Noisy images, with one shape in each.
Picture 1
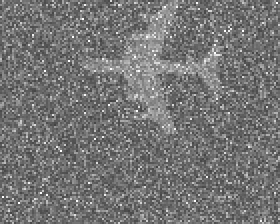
airplane
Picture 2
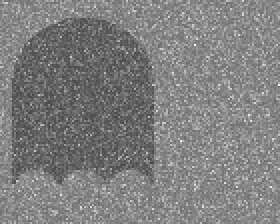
ghost
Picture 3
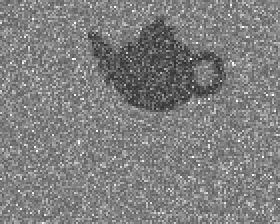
teapot
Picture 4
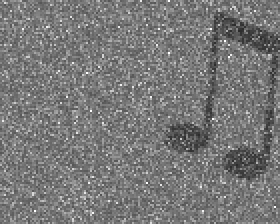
pair of musical notes
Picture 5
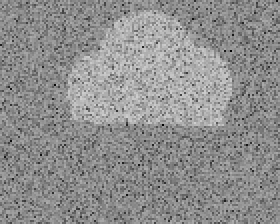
cloud
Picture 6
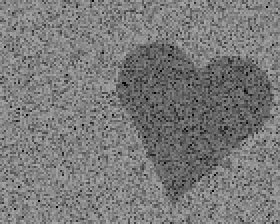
heart
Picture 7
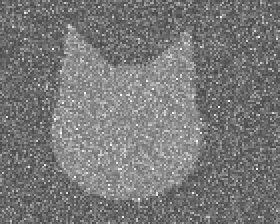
cat's head
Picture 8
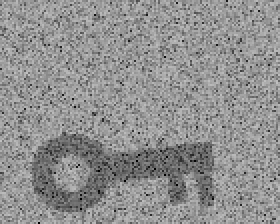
key
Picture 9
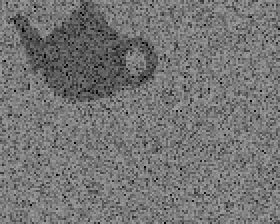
teapot
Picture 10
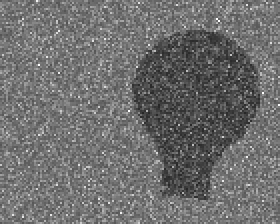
light bulb
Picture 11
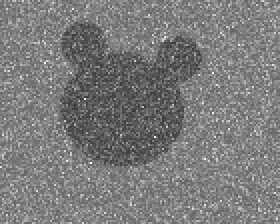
bear's head
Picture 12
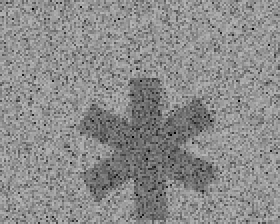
asterisk
